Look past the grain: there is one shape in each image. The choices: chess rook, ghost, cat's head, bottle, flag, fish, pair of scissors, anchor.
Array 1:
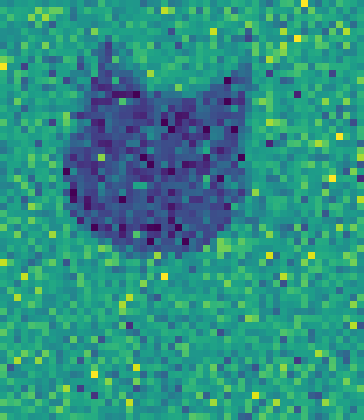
cat's head
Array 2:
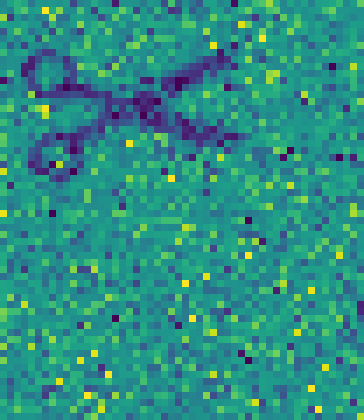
pair of scissors
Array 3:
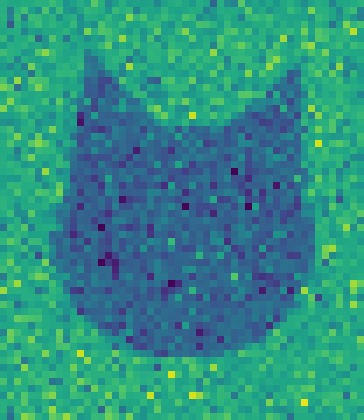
cat's head
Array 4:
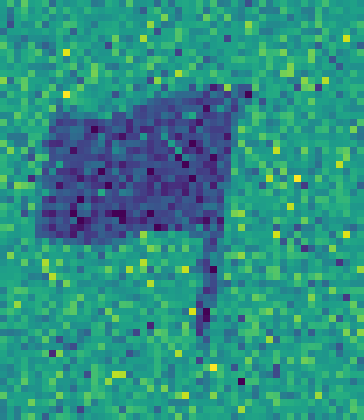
flag
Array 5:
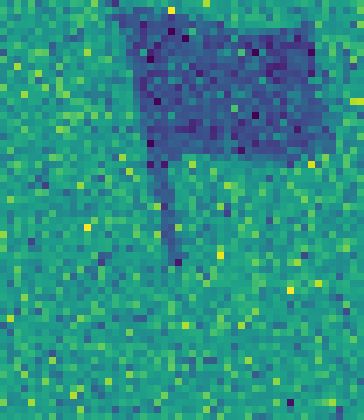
flag
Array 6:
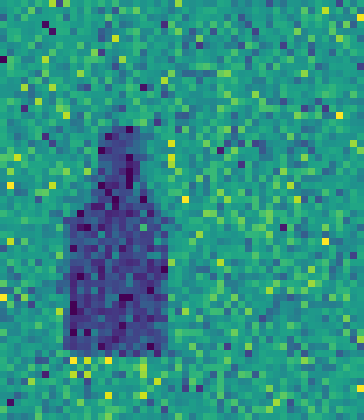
bottle
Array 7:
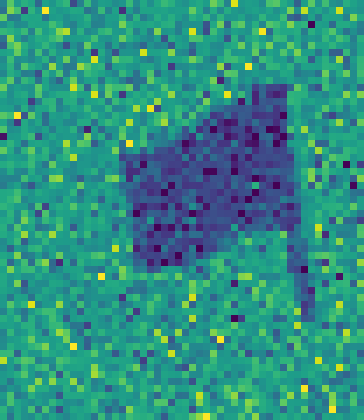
flag
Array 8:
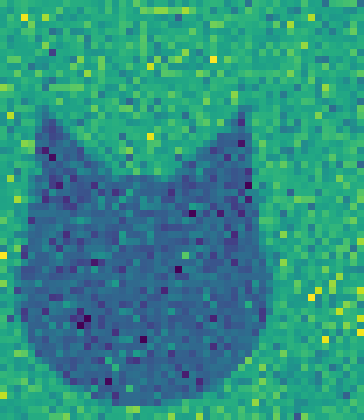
cat's head
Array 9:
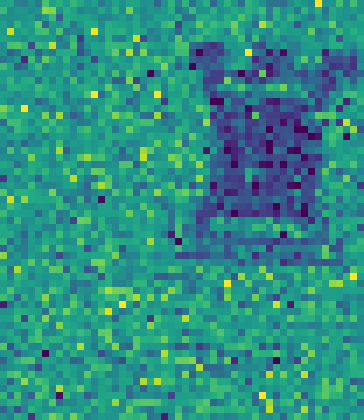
chess rook
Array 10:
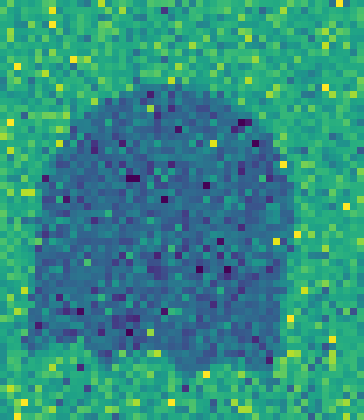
ghost
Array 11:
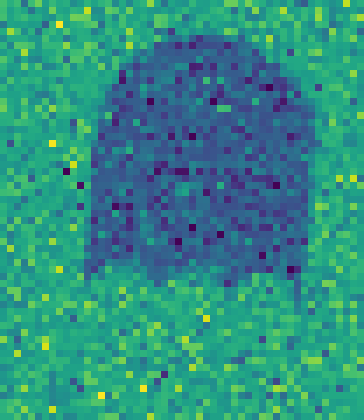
ghost
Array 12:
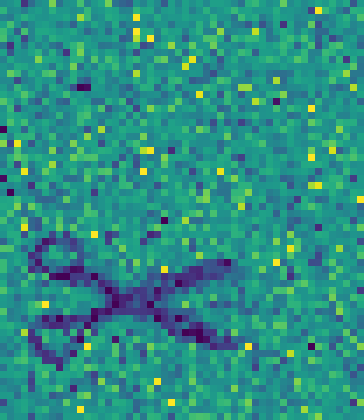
pair of scissors
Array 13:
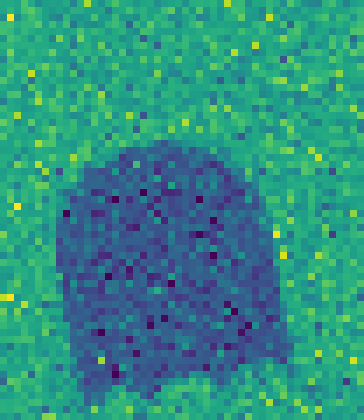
ghost
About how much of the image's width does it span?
two thirds
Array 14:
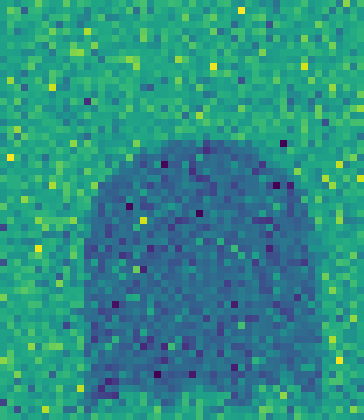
ghost
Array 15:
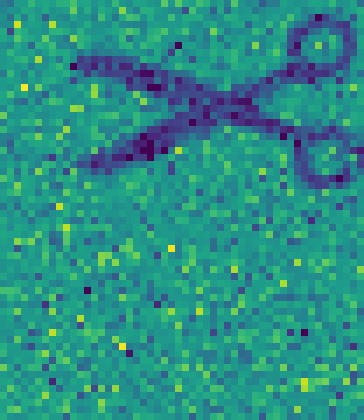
pair of scissors
